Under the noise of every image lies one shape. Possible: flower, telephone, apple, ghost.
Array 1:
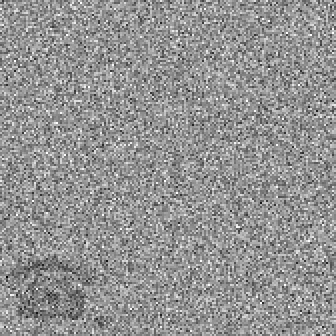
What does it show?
dark telephone, bottom left
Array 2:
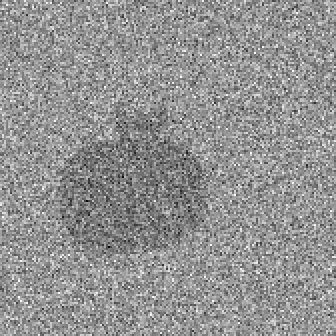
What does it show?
dark apple
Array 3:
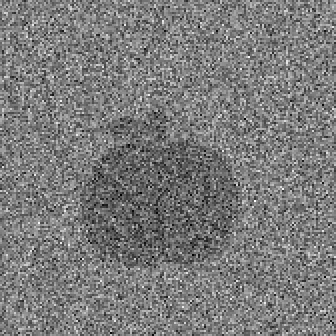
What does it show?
dark apple
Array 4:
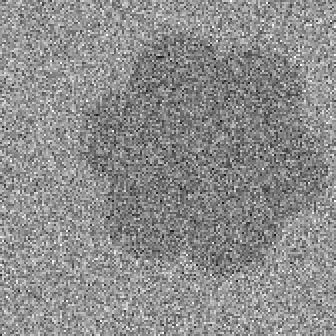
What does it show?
dark flower
